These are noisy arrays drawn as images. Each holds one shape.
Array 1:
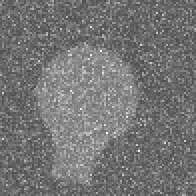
light bulb
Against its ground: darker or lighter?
lighter
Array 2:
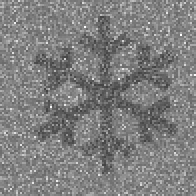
snowflake
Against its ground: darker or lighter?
darker
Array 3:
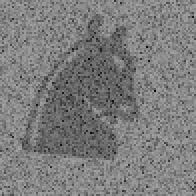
chess knight
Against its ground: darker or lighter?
darker
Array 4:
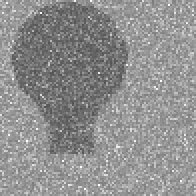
light bulb
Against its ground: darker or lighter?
darker
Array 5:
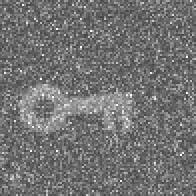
key
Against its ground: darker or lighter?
lighter
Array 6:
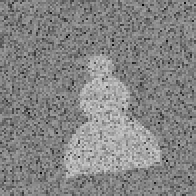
chess pawn
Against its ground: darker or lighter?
lighter
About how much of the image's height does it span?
two thirds
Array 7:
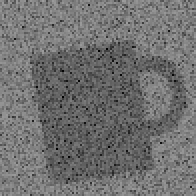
cup
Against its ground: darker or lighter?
darker
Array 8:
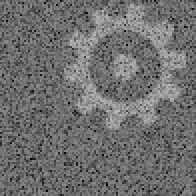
gear
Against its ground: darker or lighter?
lighter
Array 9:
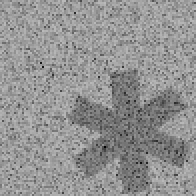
asterisk
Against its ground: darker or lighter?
darker
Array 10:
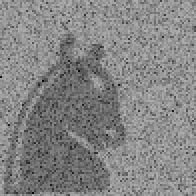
chess knight
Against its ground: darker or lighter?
darker
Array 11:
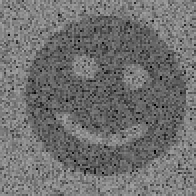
smiling face
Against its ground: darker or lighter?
darker
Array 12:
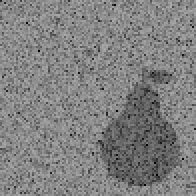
pear
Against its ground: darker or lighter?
darker
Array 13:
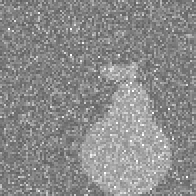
pear
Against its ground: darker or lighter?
lighter
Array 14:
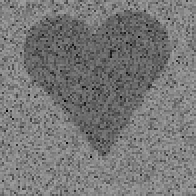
heart
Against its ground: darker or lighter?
darker
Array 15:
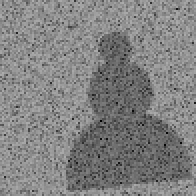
chess pawn
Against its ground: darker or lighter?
darker
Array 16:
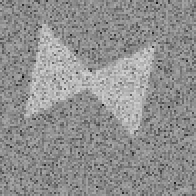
bow tie
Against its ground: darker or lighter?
lighter
